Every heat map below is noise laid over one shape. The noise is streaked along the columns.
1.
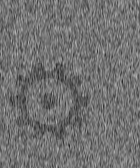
gear
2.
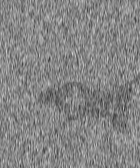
chess bishop
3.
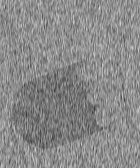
ghost
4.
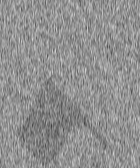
flag
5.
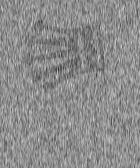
chess queen
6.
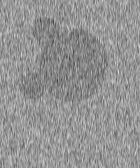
bear's head
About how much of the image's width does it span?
two thirds
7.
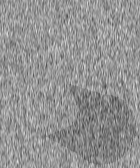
cat's head
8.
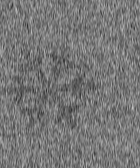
snowflake
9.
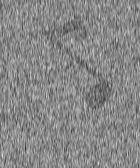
musical note
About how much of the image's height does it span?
half
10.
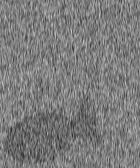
fish
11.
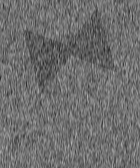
bow tie
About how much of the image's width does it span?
two thirds
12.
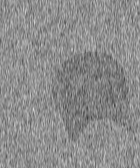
cat's head
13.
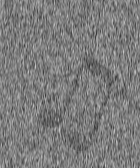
pair of musical notes
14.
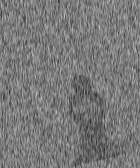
chess bishop
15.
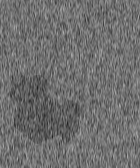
car
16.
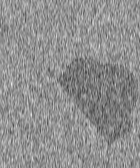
cloud
